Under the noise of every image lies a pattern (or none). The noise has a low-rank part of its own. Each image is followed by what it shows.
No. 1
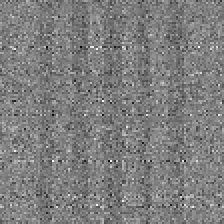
bands of columns
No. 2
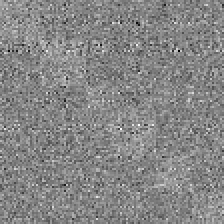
blocks along the diagonal
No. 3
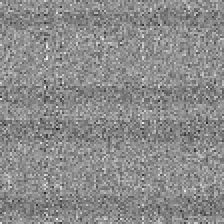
bands of rows
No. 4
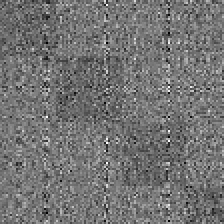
blocks along the diagonal
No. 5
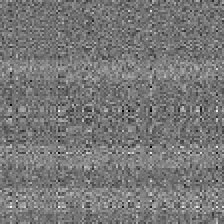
bands of rows
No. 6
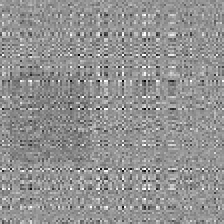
one block
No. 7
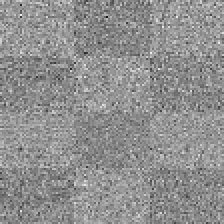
a checkerboard
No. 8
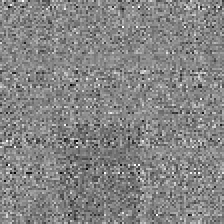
one block
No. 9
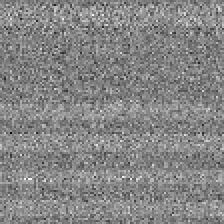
bands of rows
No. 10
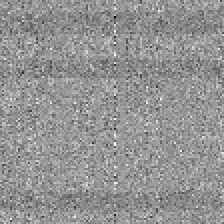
bands of rows
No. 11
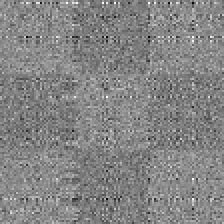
a checkerboard
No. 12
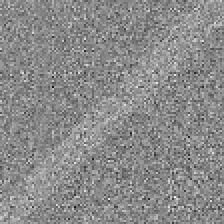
a diagonal band
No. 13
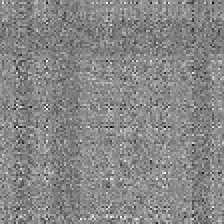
bands of rows crossing bands of columns
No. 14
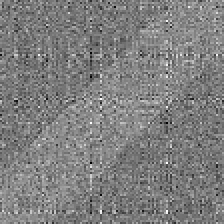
a diagonal band
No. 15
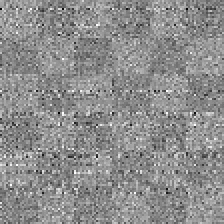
a checkerboard
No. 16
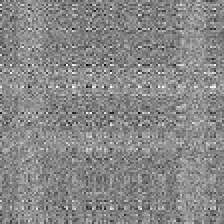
bands of rows crossing bands of columns
